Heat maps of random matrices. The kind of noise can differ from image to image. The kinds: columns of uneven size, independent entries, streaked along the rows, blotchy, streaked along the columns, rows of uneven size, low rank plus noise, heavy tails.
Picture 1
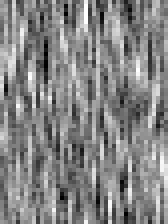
streaked along the columns
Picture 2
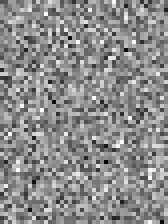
independent entries
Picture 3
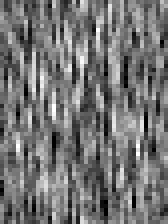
streaked along the columns
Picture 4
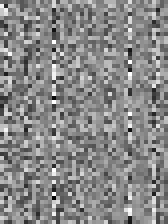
columns of uneven size
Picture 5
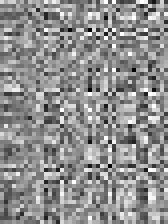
low rank plus noise
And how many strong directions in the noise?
one
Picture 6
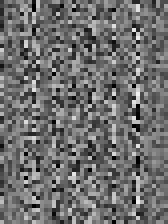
columns of uneven size
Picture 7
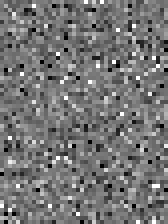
heavy tails
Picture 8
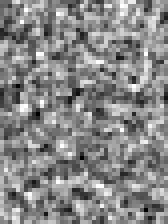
blotchy
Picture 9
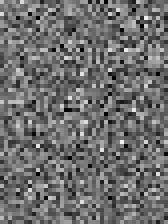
low rank plus noise
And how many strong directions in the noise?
five to eight
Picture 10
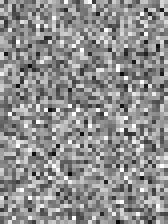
independent entries
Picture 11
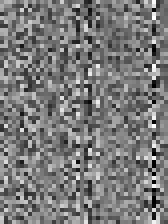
columns of uneven size
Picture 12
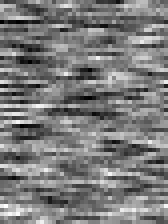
streaked along the rows
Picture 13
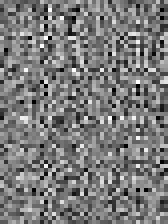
low rank plus noise
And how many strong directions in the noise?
three or four
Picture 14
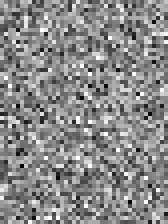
independent entries
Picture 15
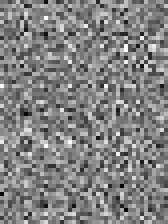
low rank plus noise
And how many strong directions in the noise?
five to eight
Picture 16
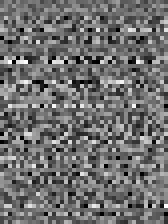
rows of uneven size
